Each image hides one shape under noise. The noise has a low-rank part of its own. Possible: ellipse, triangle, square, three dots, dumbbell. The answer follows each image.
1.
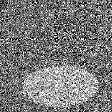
ellipse
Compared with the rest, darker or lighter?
lighter
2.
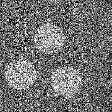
three dots
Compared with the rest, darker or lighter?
lighter
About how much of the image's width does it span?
two thirds
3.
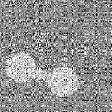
dumbbell
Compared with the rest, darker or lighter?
lighter
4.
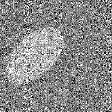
ellipse
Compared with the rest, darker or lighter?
lighter
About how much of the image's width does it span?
half
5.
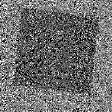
square
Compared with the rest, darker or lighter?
darker
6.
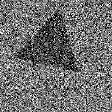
triangle
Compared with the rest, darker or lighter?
darker
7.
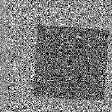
square
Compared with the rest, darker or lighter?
darker
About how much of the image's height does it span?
two thirds
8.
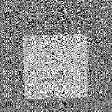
square
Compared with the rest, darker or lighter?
lighter
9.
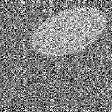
ellipse
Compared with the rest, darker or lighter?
lighter
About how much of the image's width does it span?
two thirds
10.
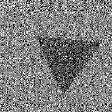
triangle
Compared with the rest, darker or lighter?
darker
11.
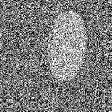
ellipse
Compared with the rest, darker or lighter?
lighter
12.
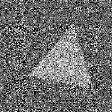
triangle
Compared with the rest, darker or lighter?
lighter
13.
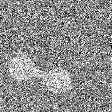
dumbbell
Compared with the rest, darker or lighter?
lighter
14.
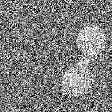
dumbbell
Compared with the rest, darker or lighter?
lighter
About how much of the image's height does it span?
two thirds
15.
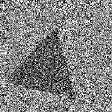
triangle
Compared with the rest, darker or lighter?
darker
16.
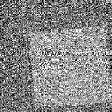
square
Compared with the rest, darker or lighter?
lighter
